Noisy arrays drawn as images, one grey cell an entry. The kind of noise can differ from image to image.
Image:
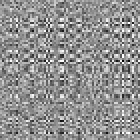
low rank plus noise
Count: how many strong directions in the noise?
one
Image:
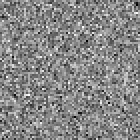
independent entries
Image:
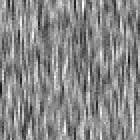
streaked along the columns
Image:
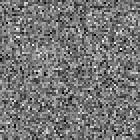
independent entries
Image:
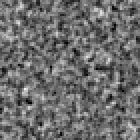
blotchy
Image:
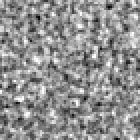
blotchy
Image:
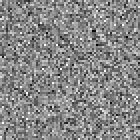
independent entries
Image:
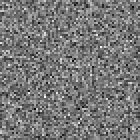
independent entries
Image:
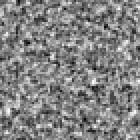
blotchy
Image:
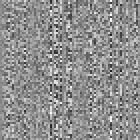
columns of uneven size
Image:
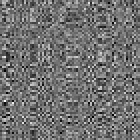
low rank plus noise
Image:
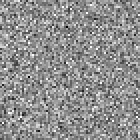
independent entries
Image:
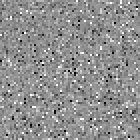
heavy tails
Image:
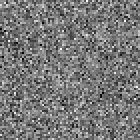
independent entries
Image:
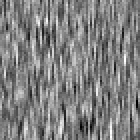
streaked along the columns
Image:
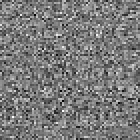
low rank plus noise
